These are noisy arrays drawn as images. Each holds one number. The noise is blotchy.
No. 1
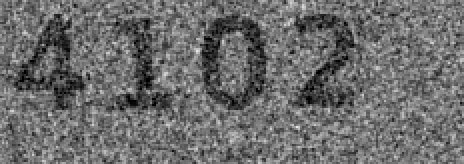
4102
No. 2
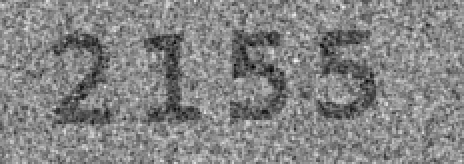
2155
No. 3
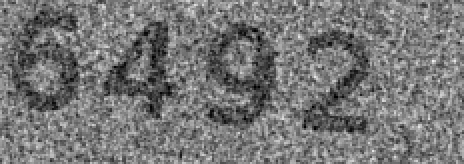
6492
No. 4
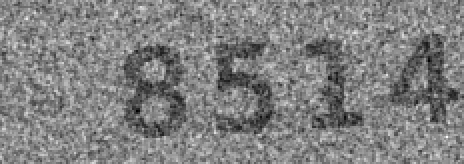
8514
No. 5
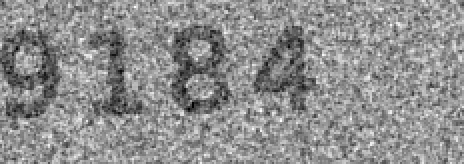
9184
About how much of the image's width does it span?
two thirds
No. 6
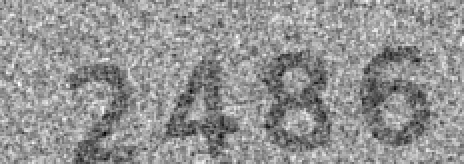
2486
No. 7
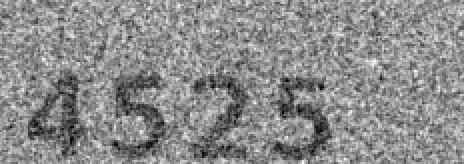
4525
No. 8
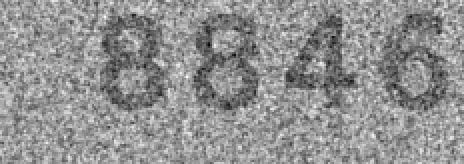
8846
